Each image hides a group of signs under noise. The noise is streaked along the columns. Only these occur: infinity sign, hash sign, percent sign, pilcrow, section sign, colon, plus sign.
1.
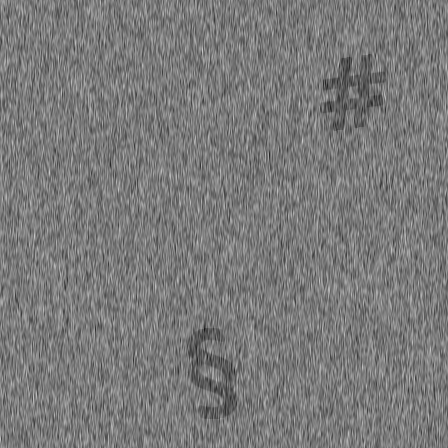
top right: hash sign; bottom middle: section sign
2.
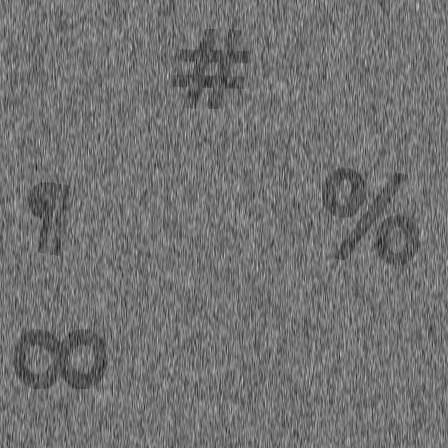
top middle: hash sign; middle left: pilcrow; middle right: percent sign; bottom left: infinity sign
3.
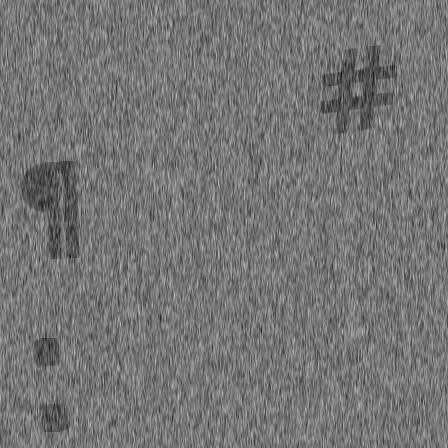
top right: hash sign; middle left: pilcrow; bottom left: colon
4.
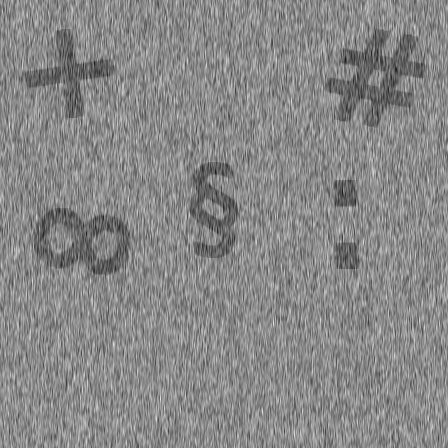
top left: plus sign; top right: hash sign; middle left: infinity sign; centre: section sign; middle right: colon
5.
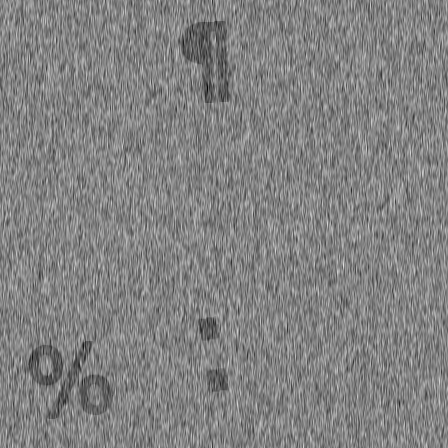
top middle: pilcrow; bottom left: percent sign; bottom middle: colon
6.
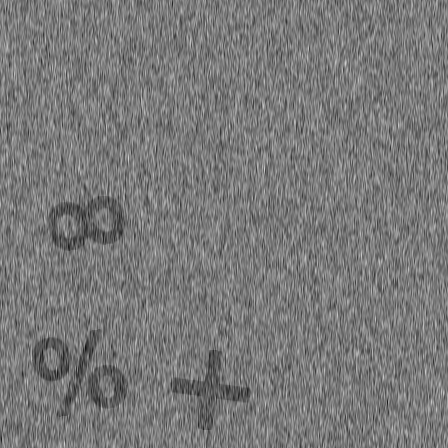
middle left: infinity sign; bottom left: percent sign; bottom middle: plus sign
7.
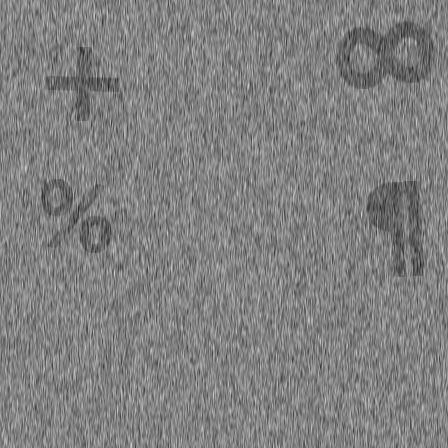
top left: plus sign; top right: infinity sign; middle left: percent sign; middle right: pilcrow
